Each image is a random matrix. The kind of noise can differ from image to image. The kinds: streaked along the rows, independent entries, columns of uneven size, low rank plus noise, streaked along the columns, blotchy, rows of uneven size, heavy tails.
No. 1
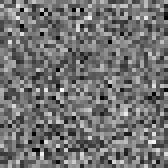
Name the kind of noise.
low rank plus noise
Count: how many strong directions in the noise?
five to eight
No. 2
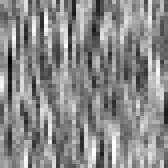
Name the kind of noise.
streaked along the columns
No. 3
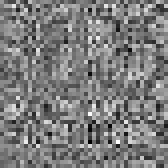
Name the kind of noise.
low rank plus noise
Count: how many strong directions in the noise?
two
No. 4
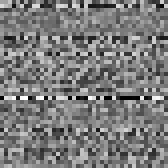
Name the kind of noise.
rows of uneven size
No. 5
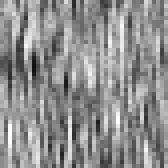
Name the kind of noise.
streaked along the columns
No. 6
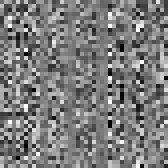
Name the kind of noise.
columns of uneven size
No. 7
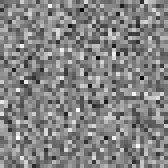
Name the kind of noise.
independent entries
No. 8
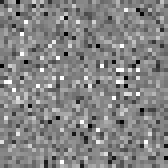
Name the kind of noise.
heavy tails
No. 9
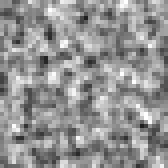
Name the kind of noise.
blotchy
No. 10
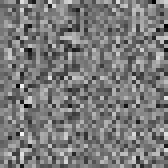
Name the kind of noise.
low rank plus noise
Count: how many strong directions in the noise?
three or four
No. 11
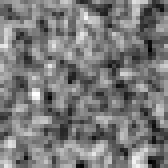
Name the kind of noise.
blotchy
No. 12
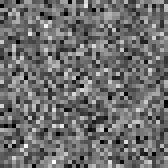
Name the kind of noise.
independent entries
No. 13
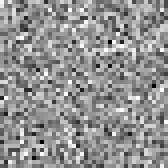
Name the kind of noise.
independent entries
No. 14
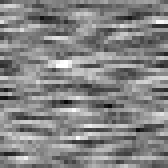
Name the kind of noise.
streaked along the rows
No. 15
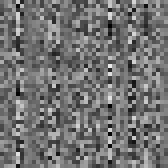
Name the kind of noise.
columns of uneven size
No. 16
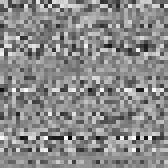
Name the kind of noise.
rows of uneven size
